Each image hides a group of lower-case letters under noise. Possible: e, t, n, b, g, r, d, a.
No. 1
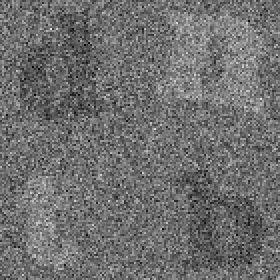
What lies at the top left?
d
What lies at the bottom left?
t
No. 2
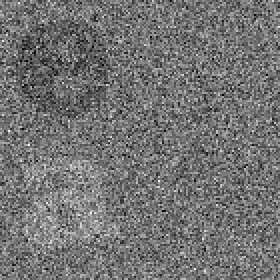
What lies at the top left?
e
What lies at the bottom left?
a
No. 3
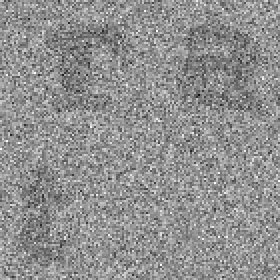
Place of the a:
top right
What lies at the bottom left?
t
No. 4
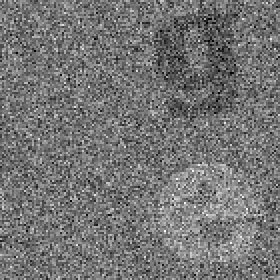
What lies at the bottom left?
nothing
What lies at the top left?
nothing
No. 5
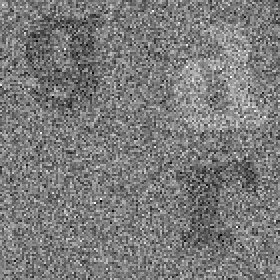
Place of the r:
bottom right
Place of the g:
top left
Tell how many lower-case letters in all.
3
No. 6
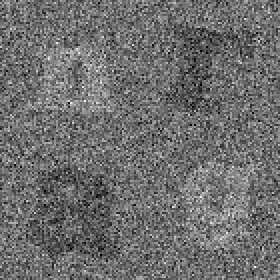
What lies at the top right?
r
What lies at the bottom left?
a
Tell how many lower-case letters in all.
4
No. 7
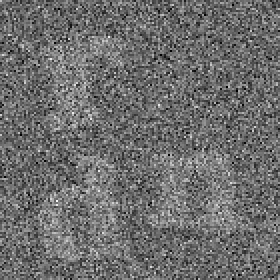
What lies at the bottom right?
n
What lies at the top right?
nothing
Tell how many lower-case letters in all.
3
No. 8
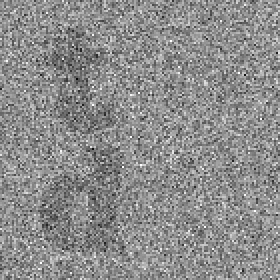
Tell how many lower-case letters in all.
2
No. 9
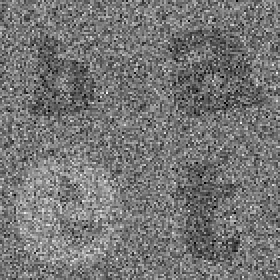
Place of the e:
bottom left
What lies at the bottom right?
t
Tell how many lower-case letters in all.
4
